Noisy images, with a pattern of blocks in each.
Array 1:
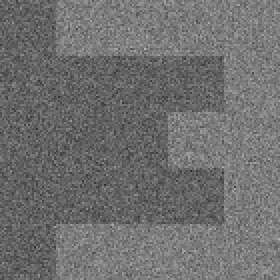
top and bottom mirror each other
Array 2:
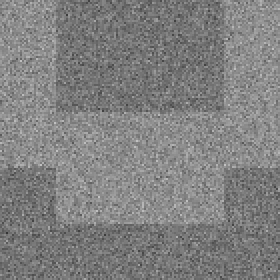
left and right mirror each other
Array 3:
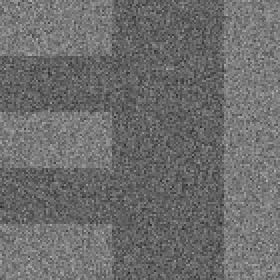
top and bottom mirror each other
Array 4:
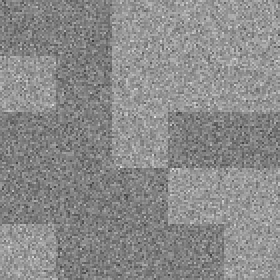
no symmetry
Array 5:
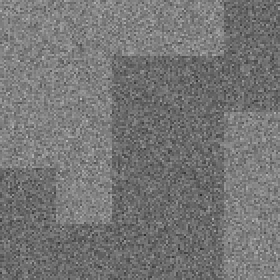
no symmetry
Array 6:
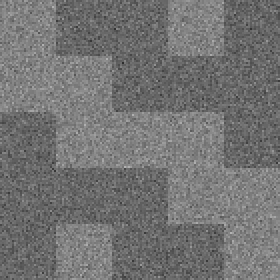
the same after a half turn
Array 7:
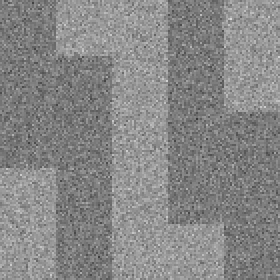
the same after a half turn
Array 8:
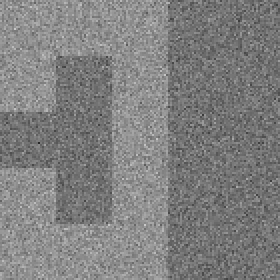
top and bottom mirror each other
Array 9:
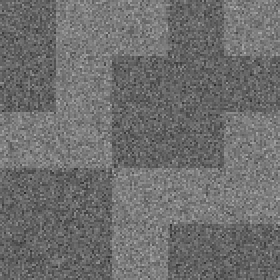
mirrored about the diagonal from the bottom left
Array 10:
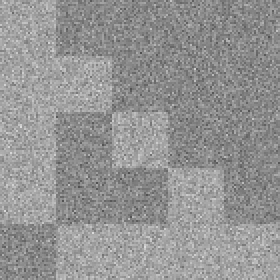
mirrored about the diagonal from the bottom left
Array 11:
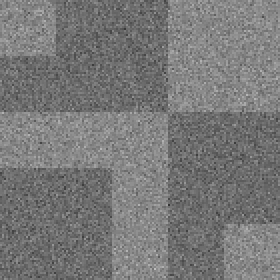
mirrored about the diagonal from the bottom left
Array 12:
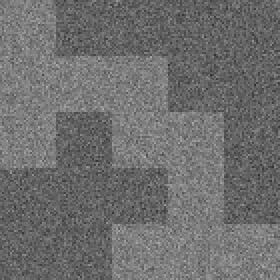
mirrored about the diagonal from the bottom left
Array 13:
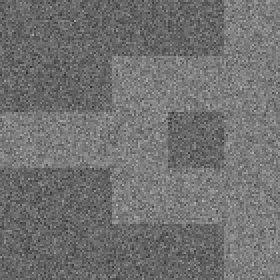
top and bottom mirror each other
